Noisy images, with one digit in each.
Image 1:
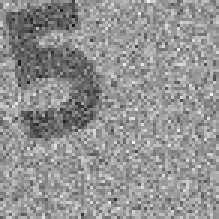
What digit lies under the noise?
5
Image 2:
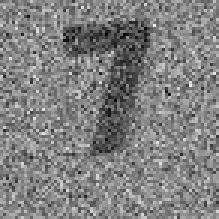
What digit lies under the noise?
7
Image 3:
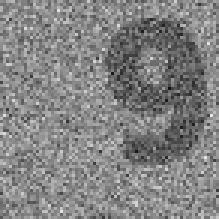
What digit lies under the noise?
9
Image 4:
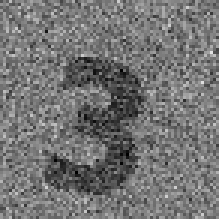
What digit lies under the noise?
3
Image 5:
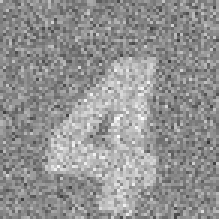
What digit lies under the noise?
4
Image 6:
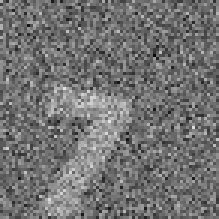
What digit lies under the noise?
7
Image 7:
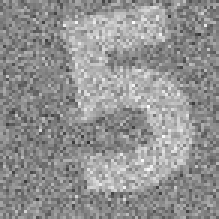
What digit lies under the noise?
5
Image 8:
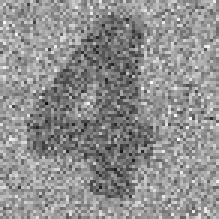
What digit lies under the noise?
4
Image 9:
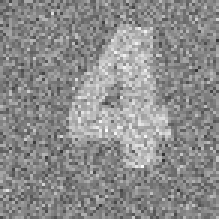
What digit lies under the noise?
4
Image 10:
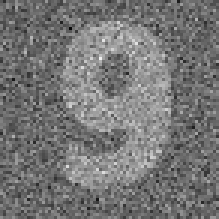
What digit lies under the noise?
9
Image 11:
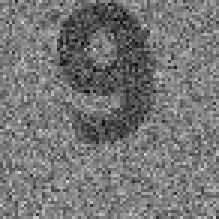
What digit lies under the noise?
9
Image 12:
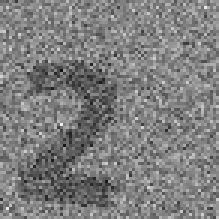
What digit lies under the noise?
2
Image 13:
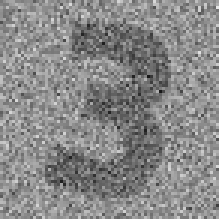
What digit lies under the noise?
3
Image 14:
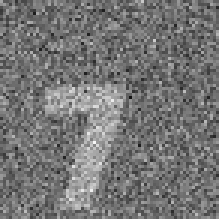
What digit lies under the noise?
7
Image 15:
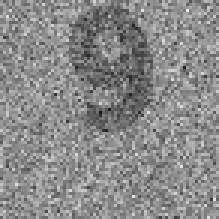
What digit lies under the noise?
9
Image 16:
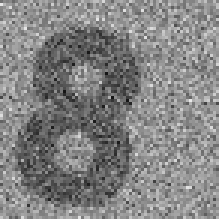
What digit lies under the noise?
8
